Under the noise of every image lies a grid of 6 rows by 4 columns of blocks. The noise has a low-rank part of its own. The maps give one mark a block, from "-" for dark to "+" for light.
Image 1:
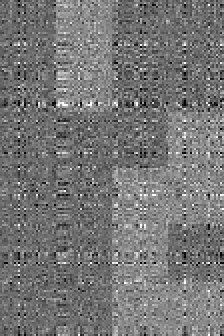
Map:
-+--
-+--
---+
--++
--+-
--++
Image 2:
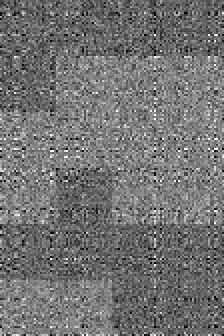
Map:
----
-+++
++++
+-++
----
++--
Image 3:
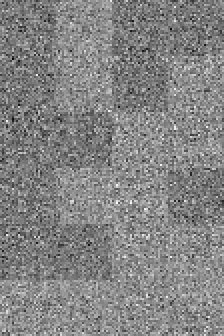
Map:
-+--
-+-+
--++
-++-
--++
++++
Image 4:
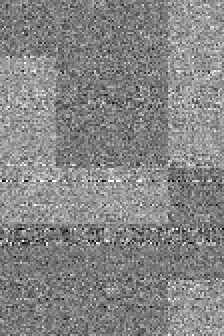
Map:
---+
+--+
+--+
+++-
----
---+
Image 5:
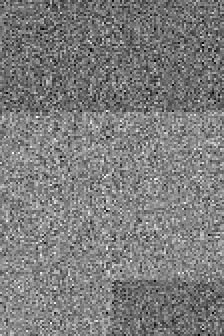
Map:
----
----
++++
++++
++++
++--
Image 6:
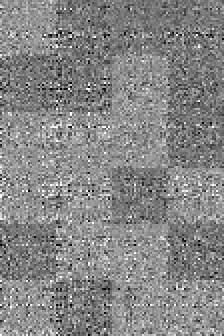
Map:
+---
--+-
+++-
++-+
-++-
+-++
